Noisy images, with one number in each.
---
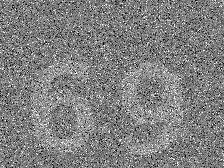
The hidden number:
69
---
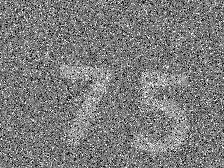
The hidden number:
75
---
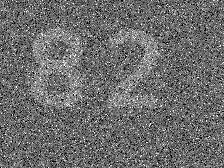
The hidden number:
82
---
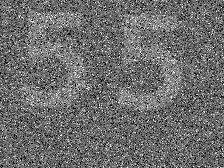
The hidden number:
55
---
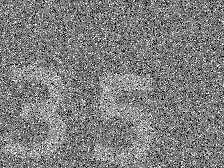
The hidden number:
35
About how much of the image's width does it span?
two thirds
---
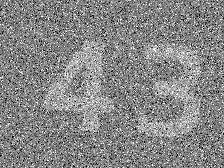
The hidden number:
43
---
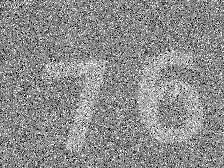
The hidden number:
76
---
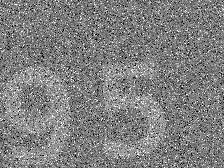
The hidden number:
95
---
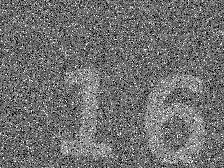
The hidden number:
16
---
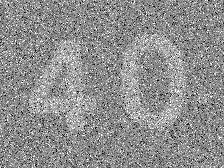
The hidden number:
40
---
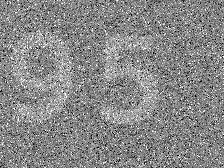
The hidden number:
95
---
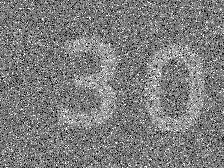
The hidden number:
30
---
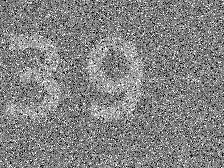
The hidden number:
39
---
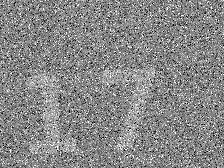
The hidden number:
17
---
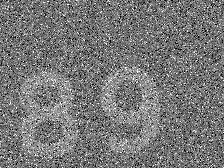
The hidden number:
89
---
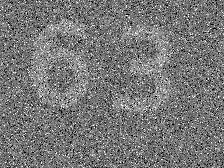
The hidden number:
63
